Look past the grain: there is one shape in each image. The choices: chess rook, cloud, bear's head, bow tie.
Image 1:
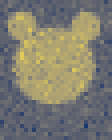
bear's head
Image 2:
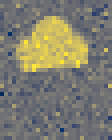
cloud
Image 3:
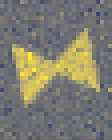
bow tie
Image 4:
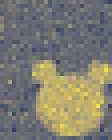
bear's head
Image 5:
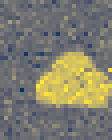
cloud
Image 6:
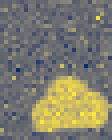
cloud
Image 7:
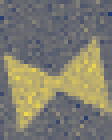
bow tie
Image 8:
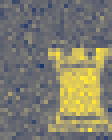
chess rook
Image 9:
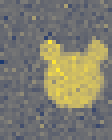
bear's head
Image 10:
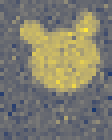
bear's head
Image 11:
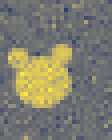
bear's head
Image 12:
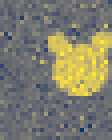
bear's head
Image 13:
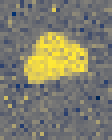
cloud
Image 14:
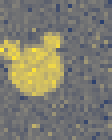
bear's head
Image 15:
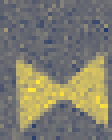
bow tie
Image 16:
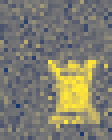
chess rook
